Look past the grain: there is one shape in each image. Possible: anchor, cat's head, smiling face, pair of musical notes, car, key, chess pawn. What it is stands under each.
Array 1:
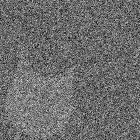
cat's head
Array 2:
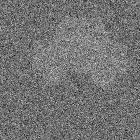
car
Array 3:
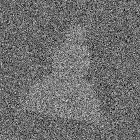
chess pawn
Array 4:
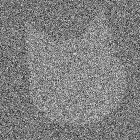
cat's head
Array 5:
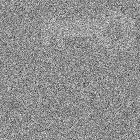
key
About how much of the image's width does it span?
two thirds
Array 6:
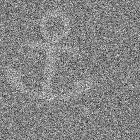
anchor
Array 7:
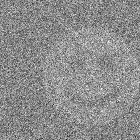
smiling face
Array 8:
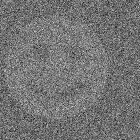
smiling face
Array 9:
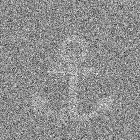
anchor
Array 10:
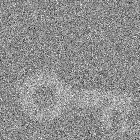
key
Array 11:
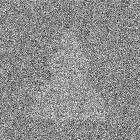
chess pawn
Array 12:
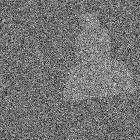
chess pawn
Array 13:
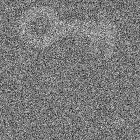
key
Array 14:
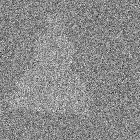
chess pawn
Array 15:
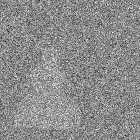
chess pawn
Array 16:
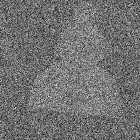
chess pawn
